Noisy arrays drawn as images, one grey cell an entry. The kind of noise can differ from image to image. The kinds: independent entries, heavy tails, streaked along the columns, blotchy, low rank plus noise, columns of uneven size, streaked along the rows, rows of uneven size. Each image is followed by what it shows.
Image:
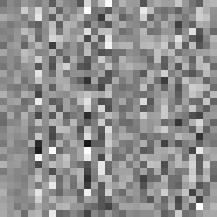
columns of uneven size
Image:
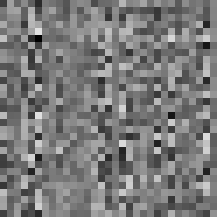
columns of uneven size
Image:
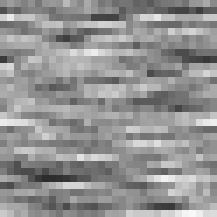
streaked along the rows
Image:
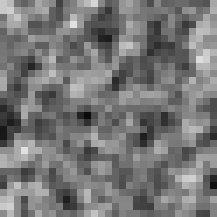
blotchy
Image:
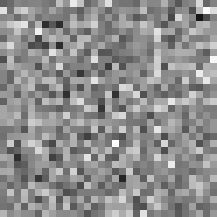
independent entries
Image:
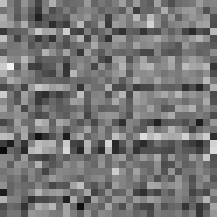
low rank plus noise
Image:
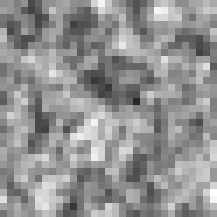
blotchy
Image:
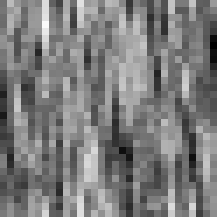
streaked along the columns
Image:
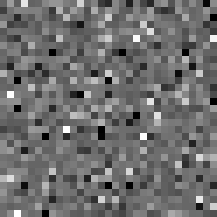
heavy tails
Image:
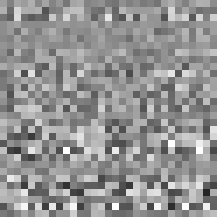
rows of uneven size
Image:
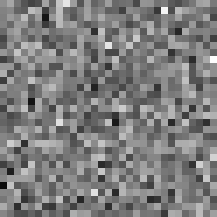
independent entries
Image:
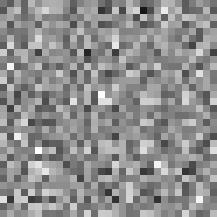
low rank plus noise
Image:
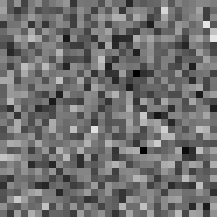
independent entries
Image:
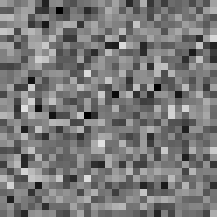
low rank plus noise
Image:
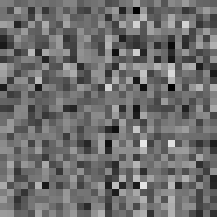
low rank plus noise
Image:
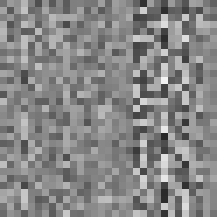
columns of uneven size
